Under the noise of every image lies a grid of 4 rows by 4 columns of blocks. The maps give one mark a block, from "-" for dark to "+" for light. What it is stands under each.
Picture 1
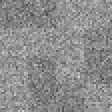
- - + +
+ + + -
+ - + -
+ - - +
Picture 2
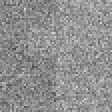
- - + +
- + + +
- - + +
- - + +
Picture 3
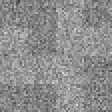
- - + -
+ - + +
+ + + -
- - + -
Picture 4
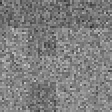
- - - -
+ - + +
+ + + +
+ - + +
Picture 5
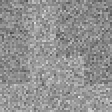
- + - -
- + - -
- + + -
+ + + +
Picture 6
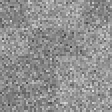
- + + -
+ - - +
- - + +
- - + +
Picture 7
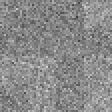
- - - +
- - - -
+ + - +
- + - +
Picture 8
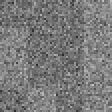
- - - +
+ - - +
+ - - +
- + - +
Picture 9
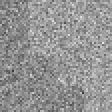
- + + +
- + + +
- - + +
- - - +
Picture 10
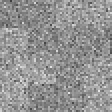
- - + +
+ - - -
+ + - +
+ - - +
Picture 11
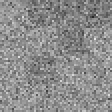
+ - - -
+ + - +
+ - + +
+ + + +
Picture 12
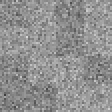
- + - +
+ + - +
- + + -
- - + +
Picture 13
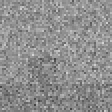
+ + + +
+ + + +
+ - + +
- - - -
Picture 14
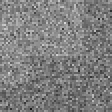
+ + + -
+ + + -
+ - - -
- - - -
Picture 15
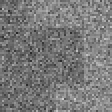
- + + +
- - - +
- - - +
- - + +
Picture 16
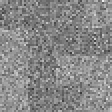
- - - +
+ - - -
+ - + +
+ - - +
